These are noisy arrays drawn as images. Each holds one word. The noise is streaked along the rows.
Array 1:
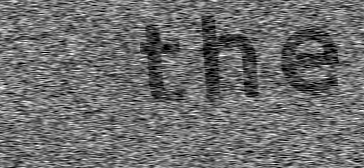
the
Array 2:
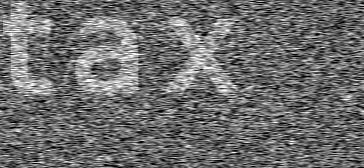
tax
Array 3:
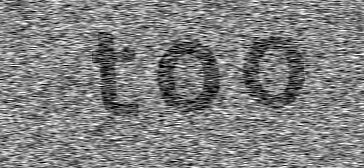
too
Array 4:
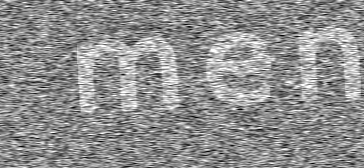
men
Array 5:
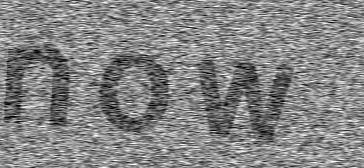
now
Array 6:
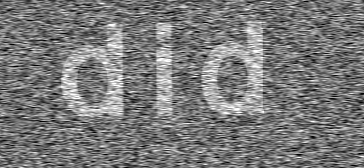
did
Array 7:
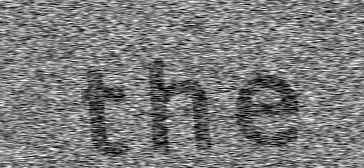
the
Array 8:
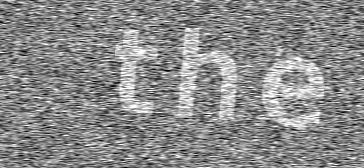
the
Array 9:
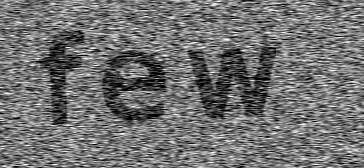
few
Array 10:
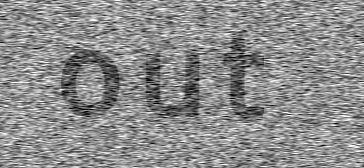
out
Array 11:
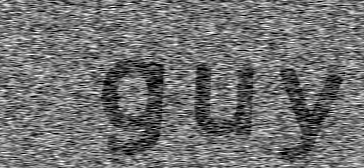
guy
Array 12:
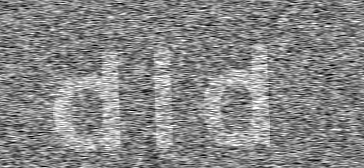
did
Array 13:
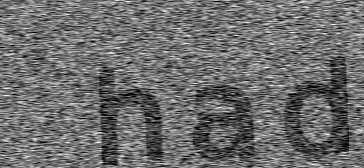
had
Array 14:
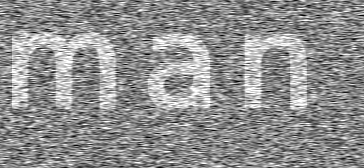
man
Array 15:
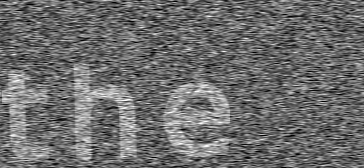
the
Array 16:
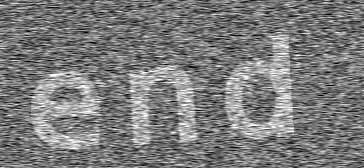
end
